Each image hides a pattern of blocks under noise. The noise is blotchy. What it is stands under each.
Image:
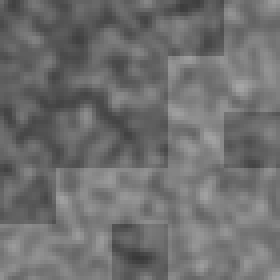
mirrored about the diagonal from the top left
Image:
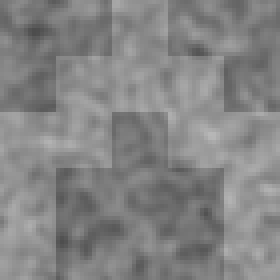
left and right mirror each other
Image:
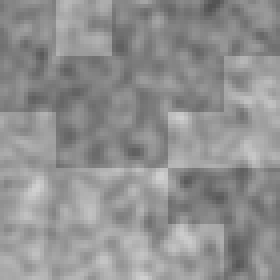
no symmetry
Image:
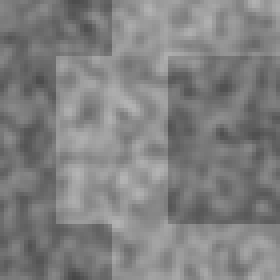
top and bottom mirror each other
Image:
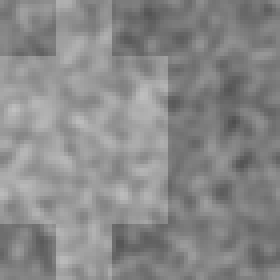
top and bottom mirror each other
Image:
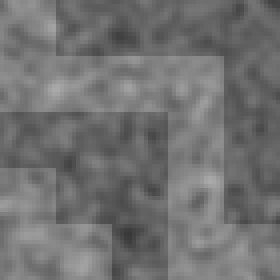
mirrored about the diagonal from the bottom left
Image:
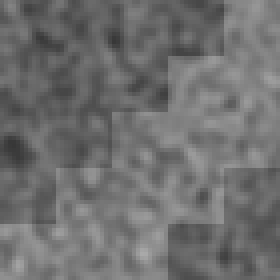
mirrored about the diagonal from the top left
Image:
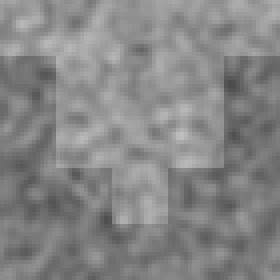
left and right mirror each other
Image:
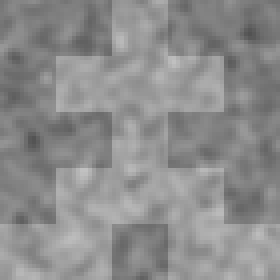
left and right mirror each other
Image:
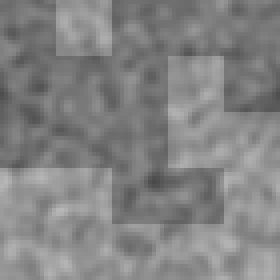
no symmetry
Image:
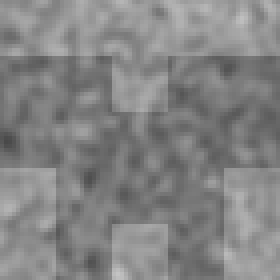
left and right mirror each other
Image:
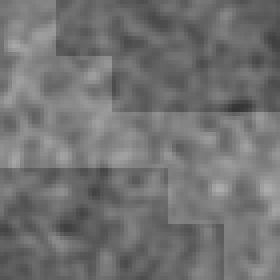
the same after a half turn
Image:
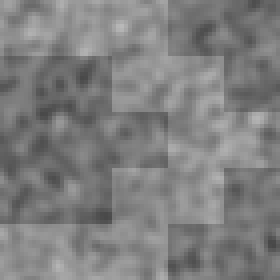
top and bottom mirror each other
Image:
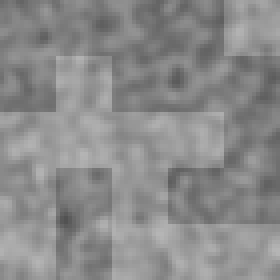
no symmetry
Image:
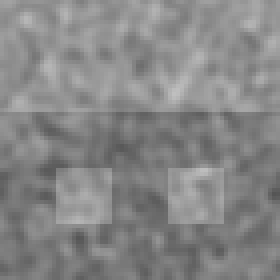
left and right mirror each other
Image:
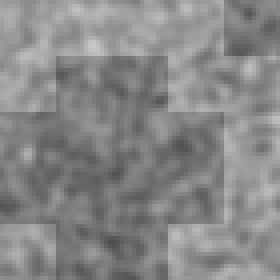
mirrored about the diagonal from the bottom left
